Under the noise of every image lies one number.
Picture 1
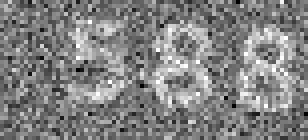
588
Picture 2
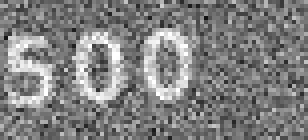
500
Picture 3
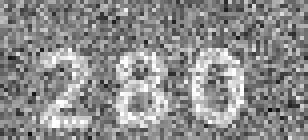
280
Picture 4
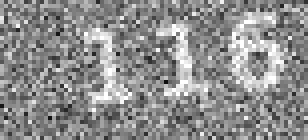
116
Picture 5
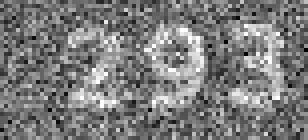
293
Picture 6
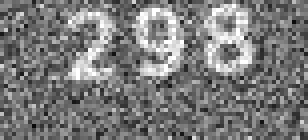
298
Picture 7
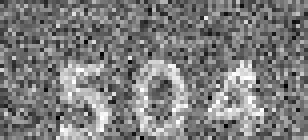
504
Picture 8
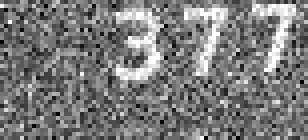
377
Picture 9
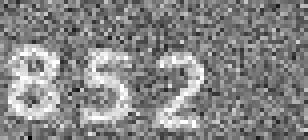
852
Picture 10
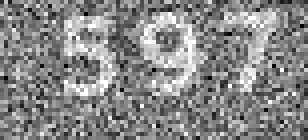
597
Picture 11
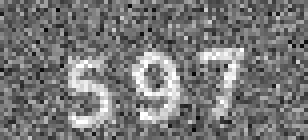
597
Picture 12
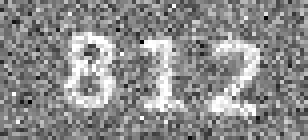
812
